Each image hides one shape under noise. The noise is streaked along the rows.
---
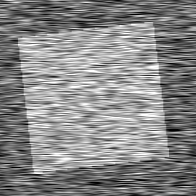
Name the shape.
square
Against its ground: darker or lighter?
lighter
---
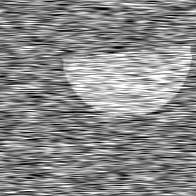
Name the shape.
half disc
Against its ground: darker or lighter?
lighter
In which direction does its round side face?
down
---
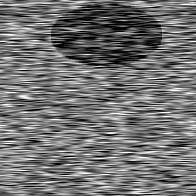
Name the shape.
ellipse
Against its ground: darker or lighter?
darker
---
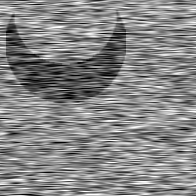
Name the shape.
crescent
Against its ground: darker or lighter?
darker
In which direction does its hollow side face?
up
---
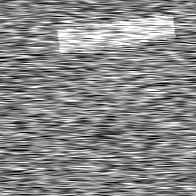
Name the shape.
bar
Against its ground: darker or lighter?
lighter
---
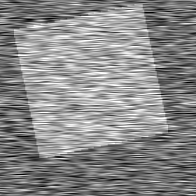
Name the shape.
square
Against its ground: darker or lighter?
lighter
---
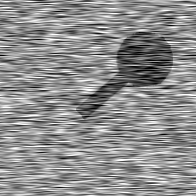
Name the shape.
lollipop
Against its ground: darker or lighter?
darker
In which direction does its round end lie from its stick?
up and right
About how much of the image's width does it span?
half
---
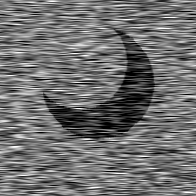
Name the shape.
crescent
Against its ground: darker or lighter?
darker
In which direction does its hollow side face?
up and left
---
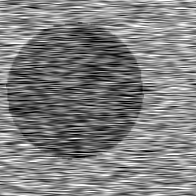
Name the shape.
disc
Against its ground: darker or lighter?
darker
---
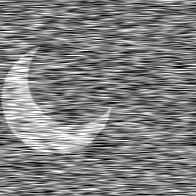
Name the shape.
crescent
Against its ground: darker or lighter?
lighter
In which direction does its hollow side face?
up and right
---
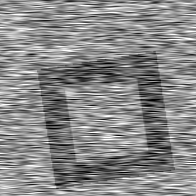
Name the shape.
square frame
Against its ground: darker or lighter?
darker
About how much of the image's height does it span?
two thirds
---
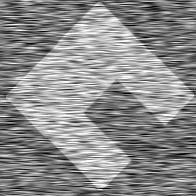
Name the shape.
square with a notch
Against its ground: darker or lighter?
lighter
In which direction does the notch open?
down and right
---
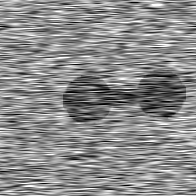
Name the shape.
dumbbell
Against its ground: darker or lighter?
darker
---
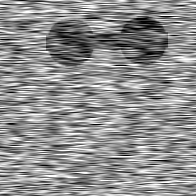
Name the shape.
dumbbell
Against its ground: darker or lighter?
darker
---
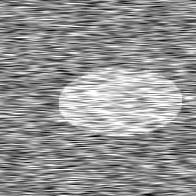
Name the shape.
ellipse
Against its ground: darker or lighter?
lighter
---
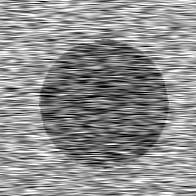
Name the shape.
disc
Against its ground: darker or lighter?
darker
